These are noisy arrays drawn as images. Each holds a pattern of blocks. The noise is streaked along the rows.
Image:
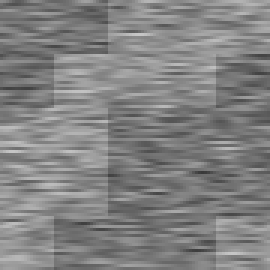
mirrored about the diagonal from the top left
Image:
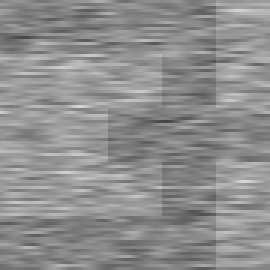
top and bottom mirror each other
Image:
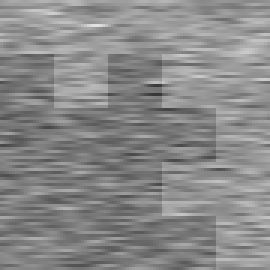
mirrored about the diagonal from the bottom left
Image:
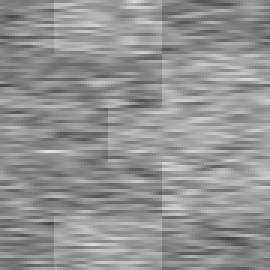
top and bottom mirror each other
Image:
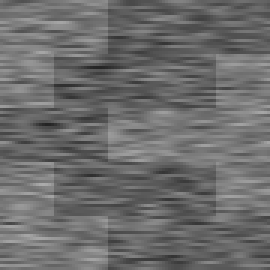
top and bottom mirror each other
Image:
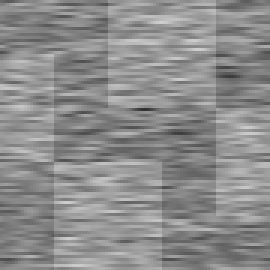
the same after a half turn
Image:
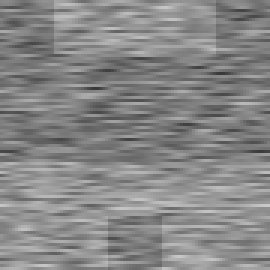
left and right mirror each other
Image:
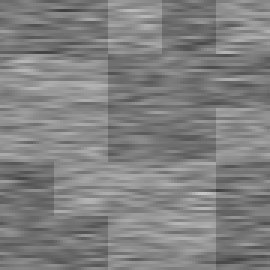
mirrored about the diagonal from the bottom left
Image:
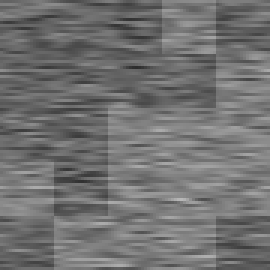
mirrored about the diagonal from the top left
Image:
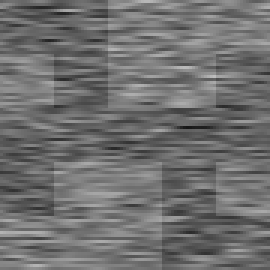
the same after a half turn
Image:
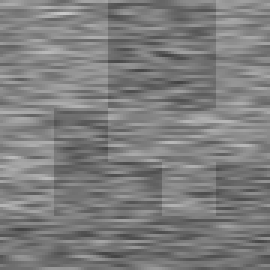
no symmetry
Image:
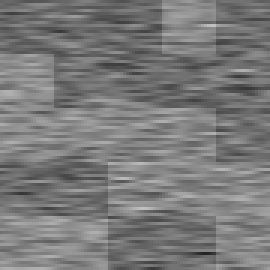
no symmetry
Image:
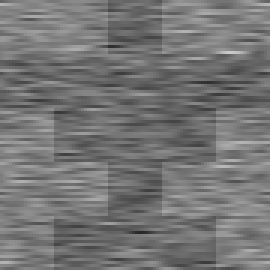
left and right mirror each other
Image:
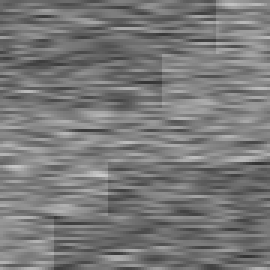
the same after a half turn
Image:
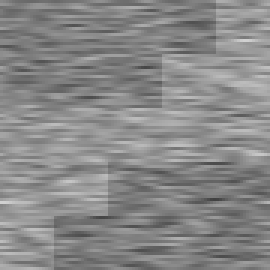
the same after a half turn
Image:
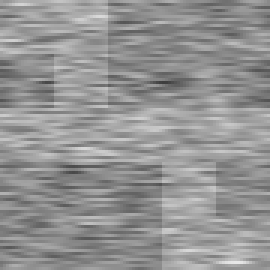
the same after a half turn
